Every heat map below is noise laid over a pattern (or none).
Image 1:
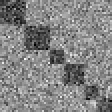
blocks along the diagonal
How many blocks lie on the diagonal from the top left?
6
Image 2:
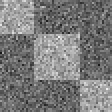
blocks along the diagonal
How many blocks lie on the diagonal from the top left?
3
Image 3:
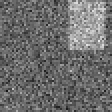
one block
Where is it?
top right
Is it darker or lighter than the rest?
lighter
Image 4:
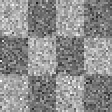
a checkerboard
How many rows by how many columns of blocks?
3 by 4
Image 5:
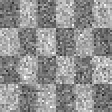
a checkerboard
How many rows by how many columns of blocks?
4 by 6
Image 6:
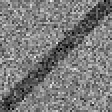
a diagonal band
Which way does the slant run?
bottom left to top right
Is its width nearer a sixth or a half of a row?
a sixth
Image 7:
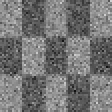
a checkerboard
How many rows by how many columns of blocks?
3 by 5
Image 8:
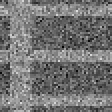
bands of rows crossing bands of columns
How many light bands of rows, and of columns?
3 and 1
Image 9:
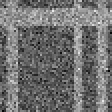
bands of rows crossing bands of columns
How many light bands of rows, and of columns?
1 and 3
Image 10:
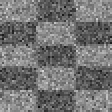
a checkerboard
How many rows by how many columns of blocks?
5 by 3
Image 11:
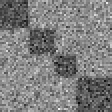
blocks along the diagonal
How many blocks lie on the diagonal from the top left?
4
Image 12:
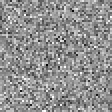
only noise
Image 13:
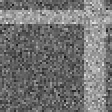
bands of rows crossing bands of columns
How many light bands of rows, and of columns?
1 and 1
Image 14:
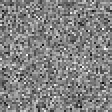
only noise
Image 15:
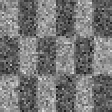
a checkerboard
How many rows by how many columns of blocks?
3 by 6
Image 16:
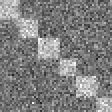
blocks along the diagonal
